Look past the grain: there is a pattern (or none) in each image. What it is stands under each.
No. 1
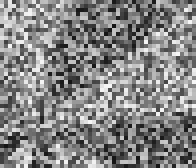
spokes from one point
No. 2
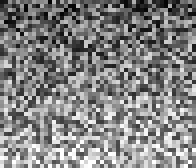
a smooth slope
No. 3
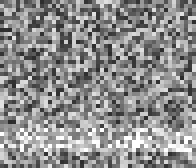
one horizontal stripe
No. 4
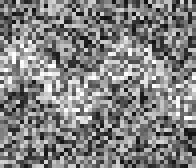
a wavy band
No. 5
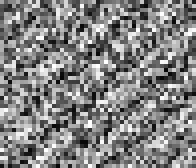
diagonal stripes
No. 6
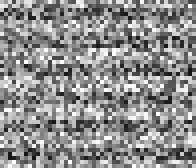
horizontal stripes
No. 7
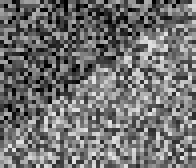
a sharp edge
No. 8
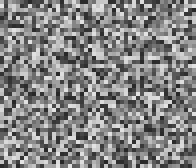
only noise
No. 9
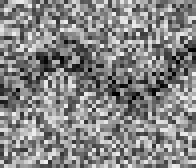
a wavy band
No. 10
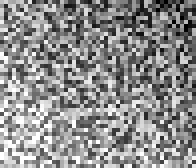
a smooth slope
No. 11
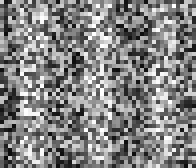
vertical stripes
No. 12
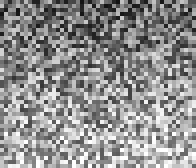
a smooth slope
